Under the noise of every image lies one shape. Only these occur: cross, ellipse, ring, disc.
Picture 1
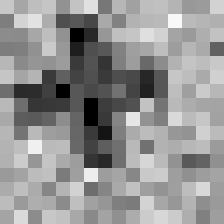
cross
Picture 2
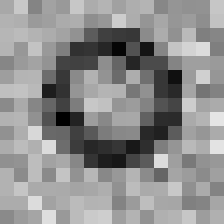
ring
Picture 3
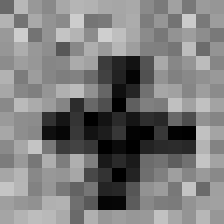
cross
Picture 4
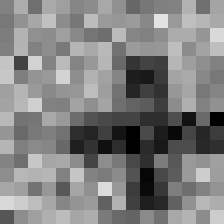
cross
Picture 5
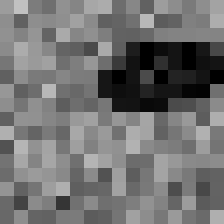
ellipse
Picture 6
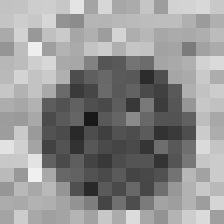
disc
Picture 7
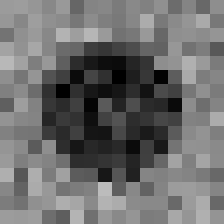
disc
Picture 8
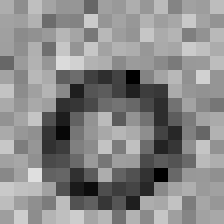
ring
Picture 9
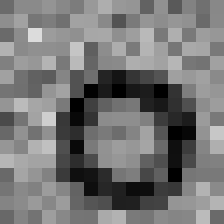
ring
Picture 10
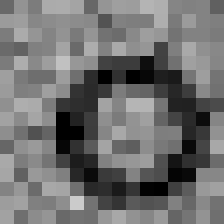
ring
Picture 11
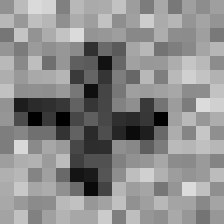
cross
